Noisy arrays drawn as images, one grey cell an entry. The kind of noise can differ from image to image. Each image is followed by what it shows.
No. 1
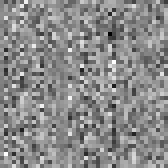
columns of uneven size
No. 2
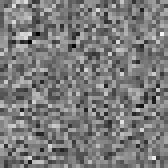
low rank plus noise
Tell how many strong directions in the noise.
one
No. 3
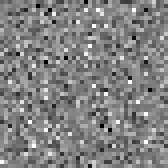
heavy tails
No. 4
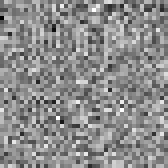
low rank plus noise
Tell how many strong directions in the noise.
one
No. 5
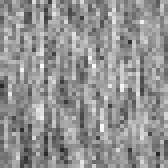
streaked along the columns
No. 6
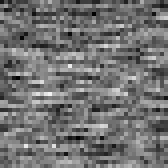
streaked along the rows
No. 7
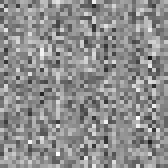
columns of uneven size
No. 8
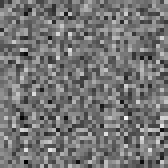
low rank plus noise
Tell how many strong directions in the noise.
one
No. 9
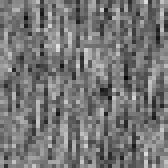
streaked along the columns
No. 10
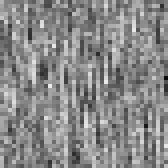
streaked along the columns
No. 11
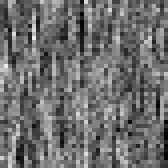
streaked along the columns
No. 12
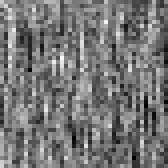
streaked along the columns
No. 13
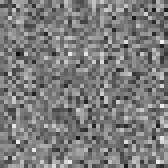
low rank plus noise
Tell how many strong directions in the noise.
five to eight
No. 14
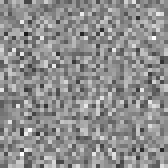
low rank plus noise
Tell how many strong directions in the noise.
one
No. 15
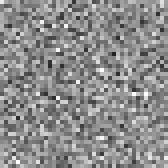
independent entries
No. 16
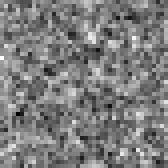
blotchy
